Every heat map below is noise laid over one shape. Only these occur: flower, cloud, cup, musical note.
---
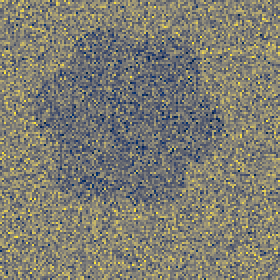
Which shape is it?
flower
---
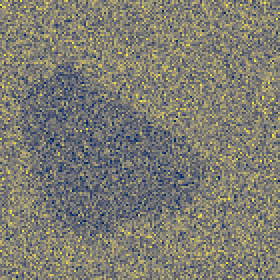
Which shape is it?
cloud
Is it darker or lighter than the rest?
darker
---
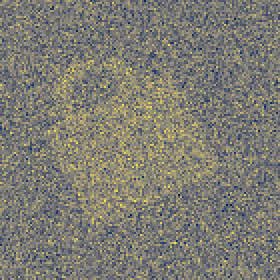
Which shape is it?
cup
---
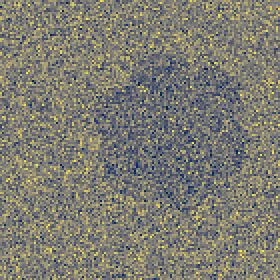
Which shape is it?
flower
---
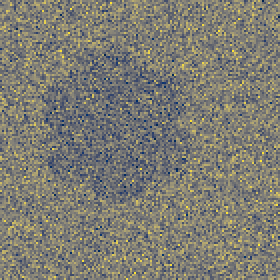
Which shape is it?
flower
